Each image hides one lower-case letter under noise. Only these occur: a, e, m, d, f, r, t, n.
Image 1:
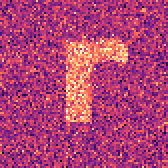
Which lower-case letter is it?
r
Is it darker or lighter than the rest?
lighter
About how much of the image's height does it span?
half
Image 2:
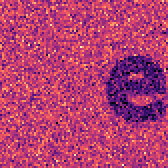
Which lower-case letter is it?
e
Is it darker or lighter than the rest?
darker
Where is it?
middle right
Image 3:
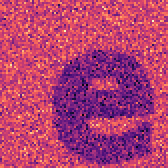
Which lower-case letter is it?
e
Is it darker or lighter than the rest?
darker
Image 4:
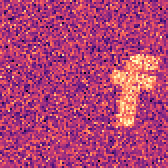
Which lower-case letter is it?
f
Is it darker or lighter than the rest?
lighter
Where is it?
middle right
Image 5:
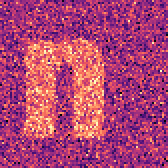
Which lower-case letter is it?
n
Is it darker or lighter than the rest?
lighter
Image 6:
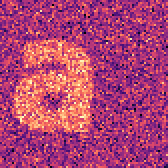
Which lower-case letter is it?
a
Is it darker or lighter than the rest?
lighter
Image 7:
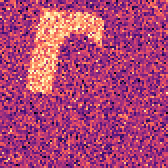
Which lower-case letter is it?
r
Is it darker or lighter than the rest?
lighter
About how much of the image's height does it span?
half
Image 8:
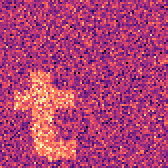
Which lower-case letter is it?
t
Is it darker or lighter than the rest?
lighter
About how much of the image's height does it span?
half
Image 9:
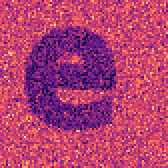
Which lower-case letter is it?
e
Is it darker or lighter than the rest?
darker
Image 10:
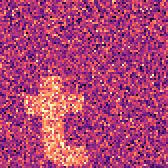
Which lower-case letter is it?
t
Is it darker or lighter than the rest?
lighter
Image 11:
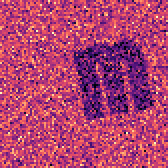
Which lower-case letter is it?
m
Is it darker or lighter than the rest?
darker
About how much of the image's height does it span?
half
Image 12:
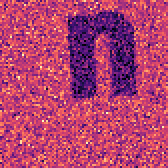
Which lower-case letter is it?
n
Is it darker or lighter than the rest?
darker
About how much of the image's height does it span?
half
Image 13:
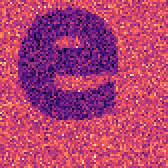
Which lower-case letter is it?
e
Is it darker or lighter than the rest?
darker
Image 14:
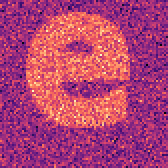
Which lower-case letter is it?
e
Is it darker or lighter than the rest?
lighter
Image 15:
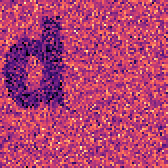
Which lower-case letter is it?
d
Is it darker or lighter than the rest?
darker
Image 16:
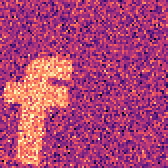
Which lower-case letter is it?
f
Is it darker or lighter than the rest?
lighter
